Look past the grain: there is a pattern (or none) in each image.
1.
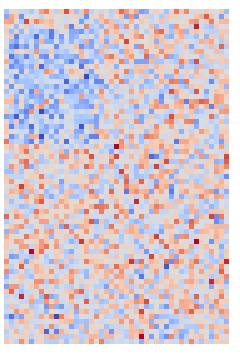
one block
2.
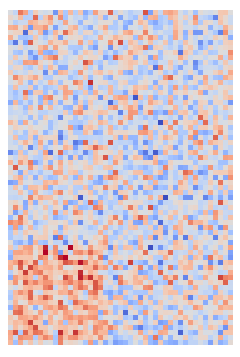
one block
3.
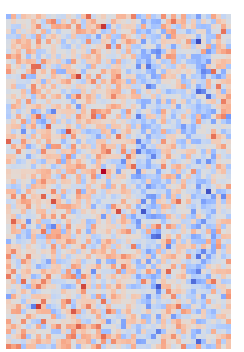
bands of columns
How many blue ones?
2
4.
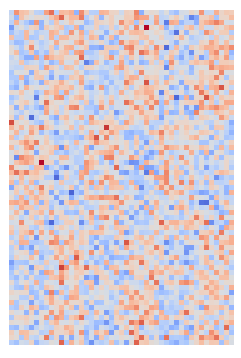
a checkerboard
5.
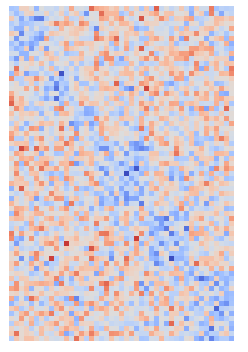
blocks along the diagonal
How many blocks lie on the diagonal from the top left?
6
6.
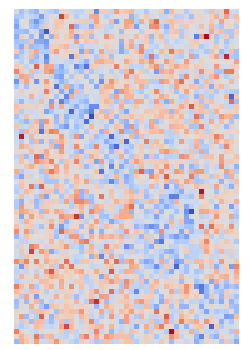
blocks along the diagonal
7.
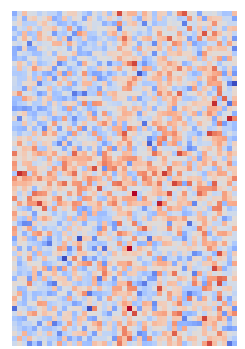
bands of rows crossing bands of columns
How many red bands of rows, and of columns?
1 and 3
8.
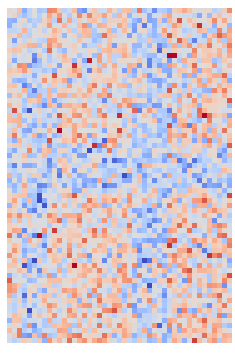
bands of rows crossing bands of columns
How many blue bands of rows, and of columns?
1 and 2
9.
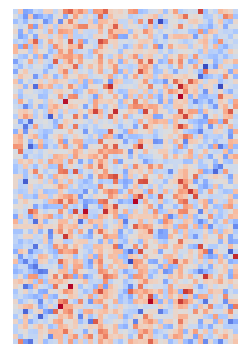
bands of columns
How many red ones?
4
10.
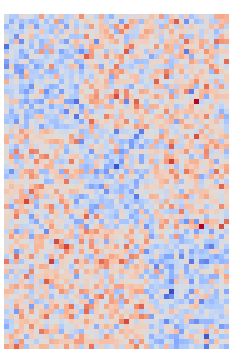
blocks along the diagonal
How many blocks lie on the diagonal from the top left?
3
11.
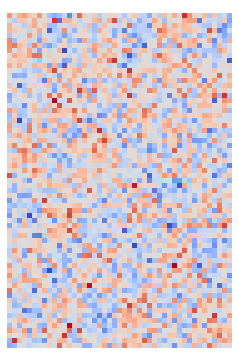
a checkerboard
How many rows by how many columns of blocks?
6 by 6
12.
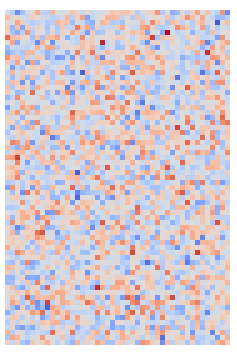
only noise
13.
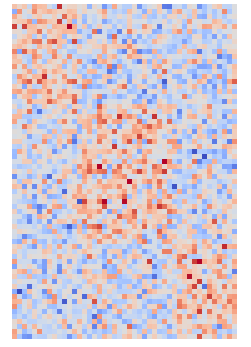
blocks along the diagonal
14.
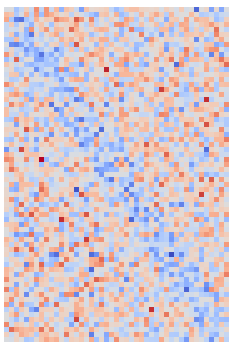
a diagonal band
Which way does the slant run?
top left to bottom right
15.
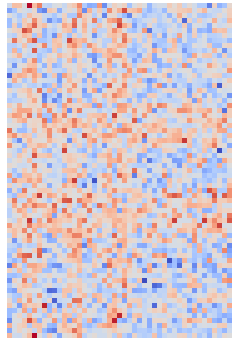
bands of rows crossing bands of columns
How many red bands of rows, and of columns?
2 and 3
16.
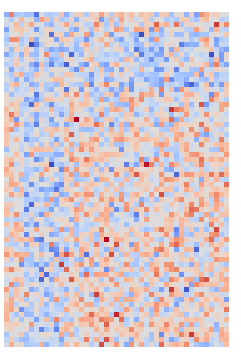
bands of rows crossing bands of columns
